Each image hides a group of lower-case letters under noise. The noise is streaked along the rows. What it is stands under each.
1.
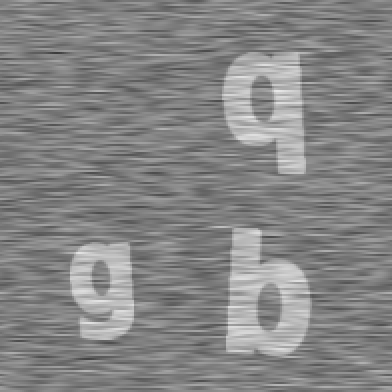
top right: light q; bottom left: light g; bottom right: light b
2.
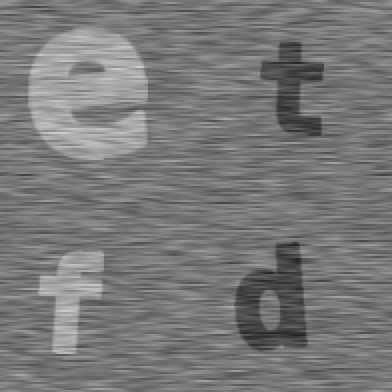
top left: light e; top right: dark t; bottom left: light f; bottom right: dark d
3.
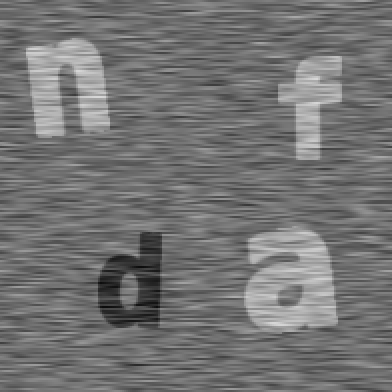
top left: light n; top right: light f; bottom left: dark d; bottom right: light a
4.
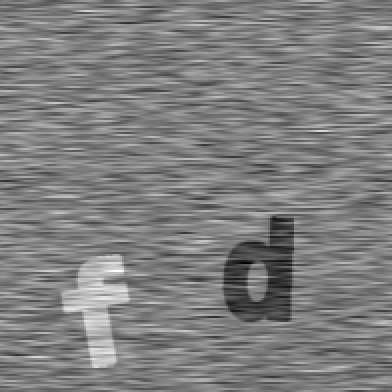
bottom left: light f; bottom right: dark d
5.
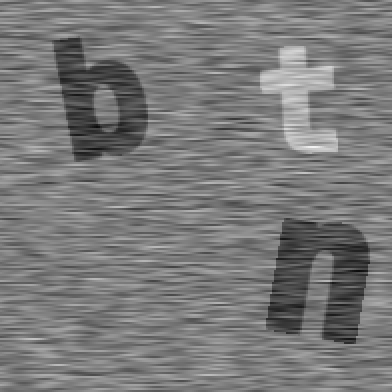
top left: dark b; top right: light t; bottom right: dark n
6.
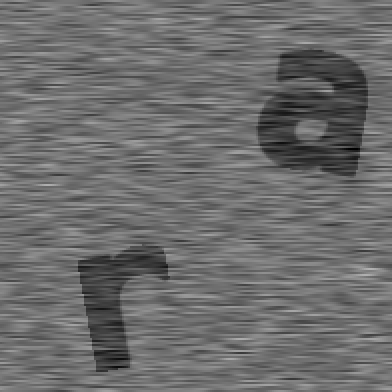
top right: dark a; bottom left: dark r
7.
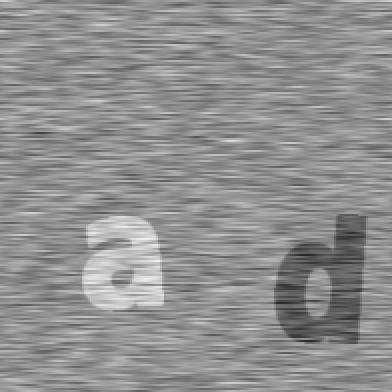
bottom left: light a; bottom right: dark d
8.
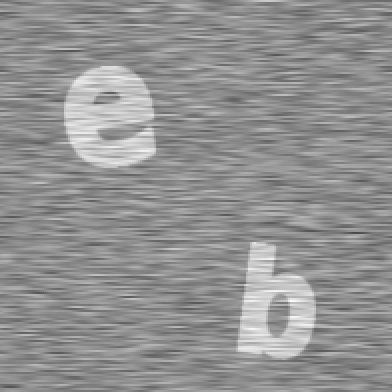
top left: light e; bottom right: light b
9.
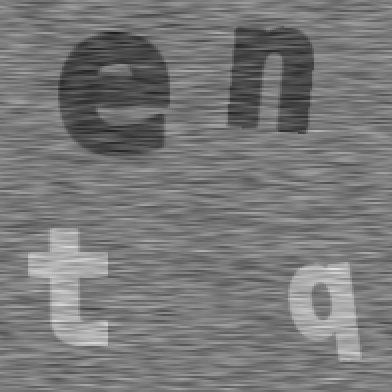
top left: dark e; top right: dark n; bottom left: light t; bottom right: light q
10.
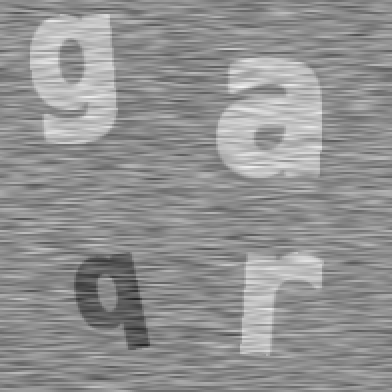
top left: light g; top right: light a; bottom left: dark q; bottom right: light r
